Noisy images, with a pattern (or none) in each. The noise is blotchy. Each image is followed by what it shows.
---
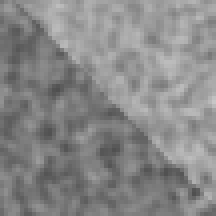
a sharp edge
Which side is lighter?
top right
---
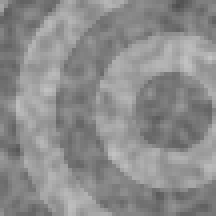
rings round one point
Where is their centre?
middle right
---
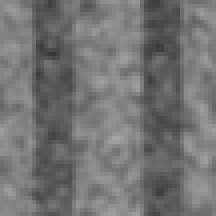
vertical stripes
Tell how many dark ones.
2
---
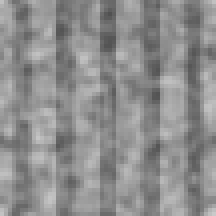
vertical stripes
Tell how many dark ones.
5
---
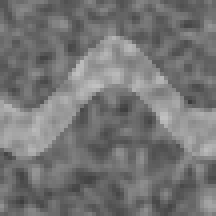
a wavy band
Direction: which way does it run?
left to right
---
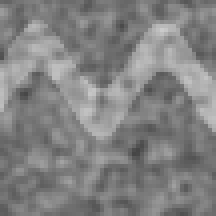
a wavy band
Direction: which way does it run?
left to right
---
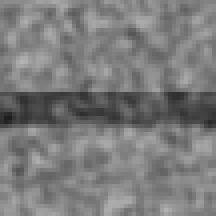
one horizontal stripe
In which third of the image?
middle
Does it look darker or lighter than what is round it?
darker
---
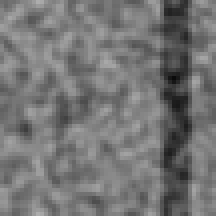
one vertical stripe
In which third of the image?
right
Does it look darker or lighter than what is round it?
darker
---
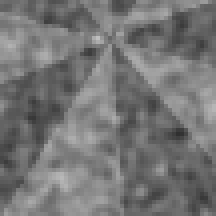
spokes from one point
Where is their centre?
top middle
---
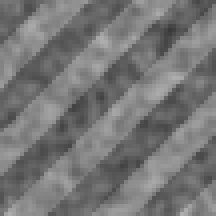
diagonal stripes
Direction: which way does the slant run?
bottom left to top right
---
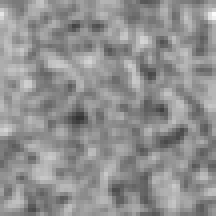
only noise
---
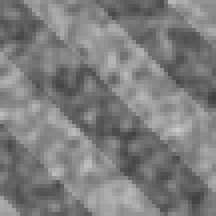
diagonal stripes
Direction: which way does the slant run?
top left to bottom right
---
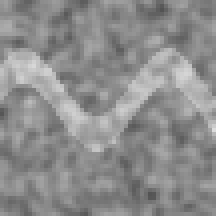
a wavy band
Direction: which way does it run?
left to right
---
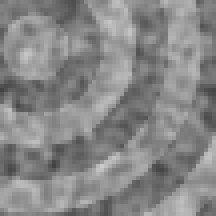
rings round one point
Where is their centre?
top left
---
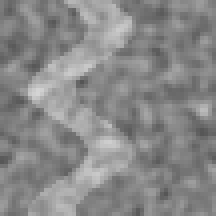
a wavy band
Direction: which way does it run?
top to bottom
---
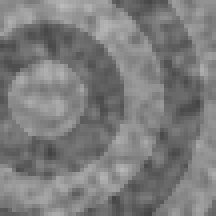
rings round one point
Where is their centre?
middle left
